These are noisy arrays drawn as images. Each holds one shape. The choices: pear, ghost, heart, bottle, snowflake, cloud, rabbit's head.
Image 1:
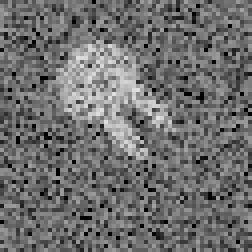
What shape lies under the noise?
rabbit's head
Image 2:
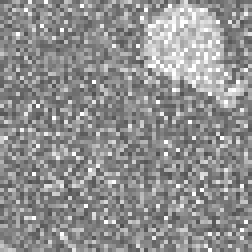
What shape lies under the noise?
pear
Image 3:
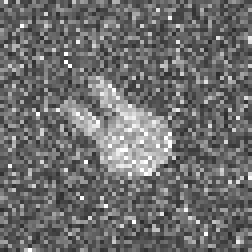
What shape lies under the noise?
rabbit's head
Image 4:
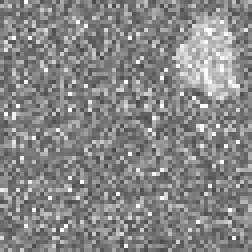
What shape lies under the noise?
cloud
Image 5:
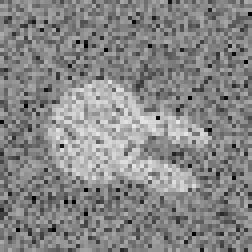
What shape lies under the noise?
rabbit's head
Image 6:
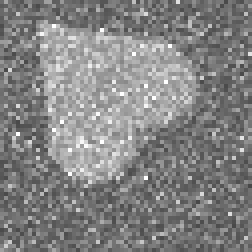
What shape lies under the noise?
heart
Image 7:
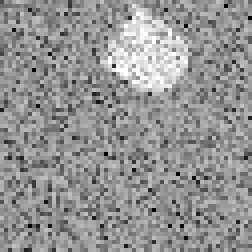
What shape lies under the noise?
ghost
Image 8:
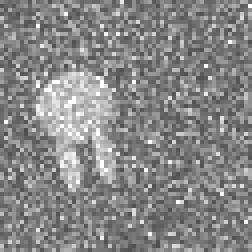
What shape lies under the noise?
rabbit's head
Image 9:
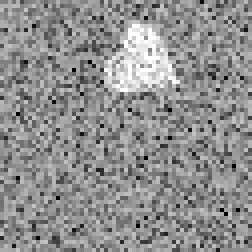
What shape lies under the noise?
heart
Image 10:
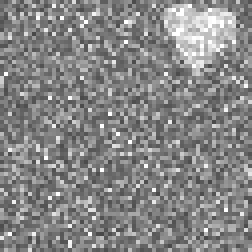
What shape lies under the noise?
heart
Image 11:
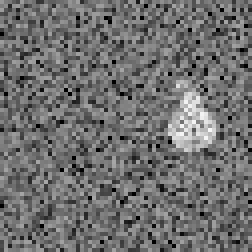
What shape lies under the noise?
pear
